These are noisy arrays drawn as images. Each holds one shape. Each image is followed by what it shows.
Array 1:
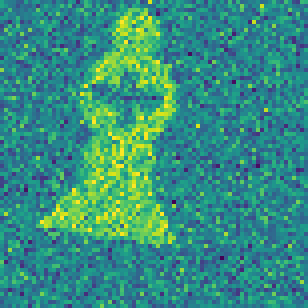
chess bishop
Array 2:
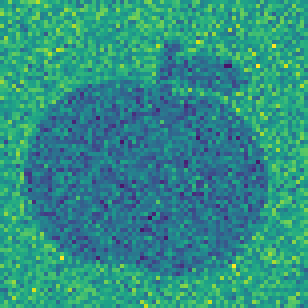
apple
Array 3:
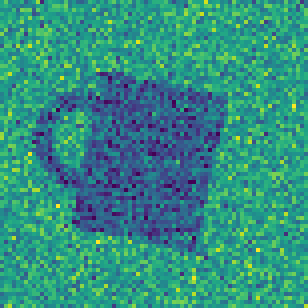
cup
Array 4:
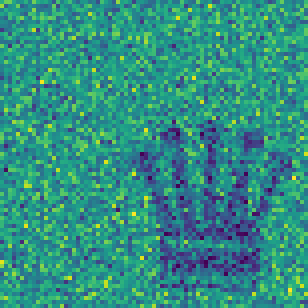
chess queen
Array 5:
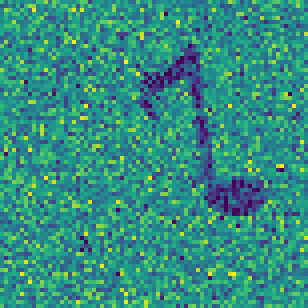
musical note
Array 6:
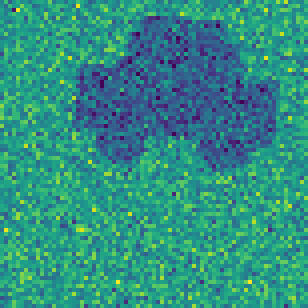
car
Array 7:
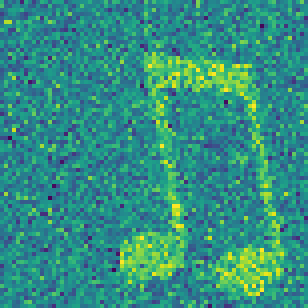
pair of musical notes
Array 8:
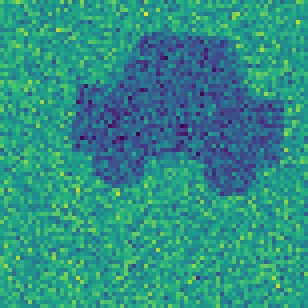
car
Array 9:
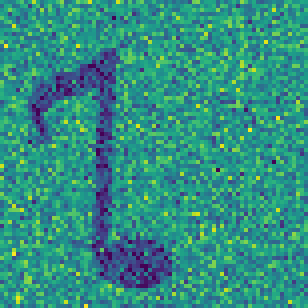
musical note
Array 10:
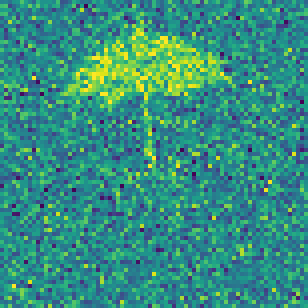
umbrella
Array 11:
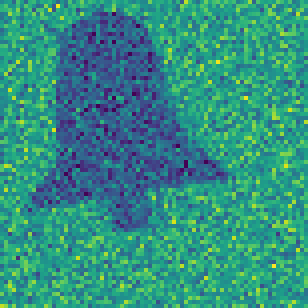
bell
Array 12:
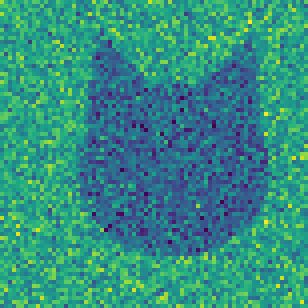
cat's head
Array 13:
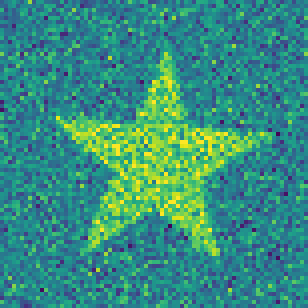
star
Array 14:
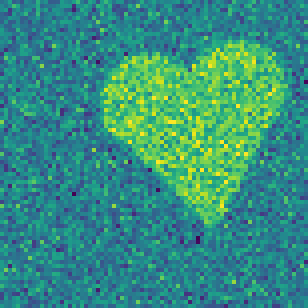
heart
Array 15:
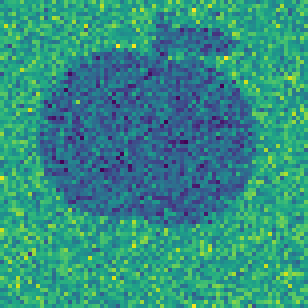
apple
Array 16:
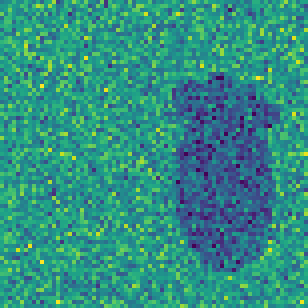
footprint
